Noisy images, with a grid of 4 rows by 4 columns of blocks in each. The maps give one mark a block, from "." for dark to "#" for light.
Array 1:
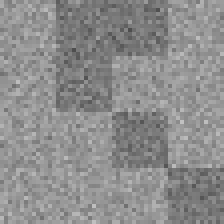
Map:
# . . #
# . # #
# # . #
# # # .
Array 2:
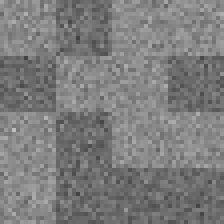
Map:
# . # #
. # # .
# . # #
# . . .
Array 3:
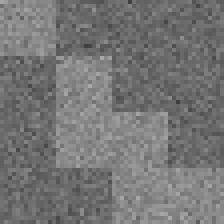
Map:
# . . .
. # . .
. # # .
. . # #
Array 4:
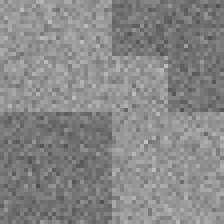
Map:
# # . .
# # # .
. . # #
. . # #
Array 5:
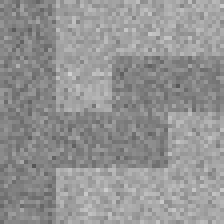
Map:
. # # #
. # . .
. . . #
. # # #
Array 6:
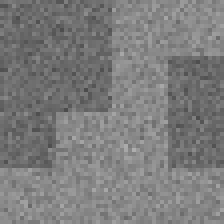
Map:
. . # #
. . # .
. # # .
# # # #
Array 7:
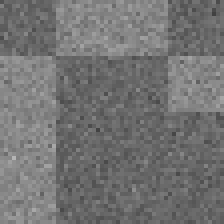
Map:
. # # .
# . . #
# . . .
# . . .
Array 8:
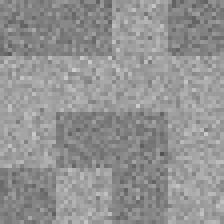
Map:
. . # .
# # # #
# . . #
. # . #
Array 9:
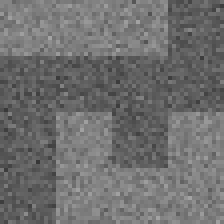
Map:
# # # .
. . . .
. # . #
. # # #
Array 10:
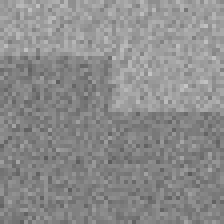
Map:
# # # #
. . # #
. . . .
. . . .
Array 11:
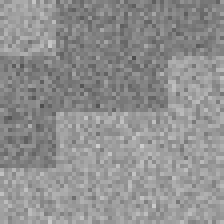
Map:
# . . .
. . . #
. # # #
# # # #
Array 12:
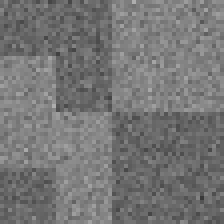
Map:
. . # #
# . # #
# # . .
. # . .
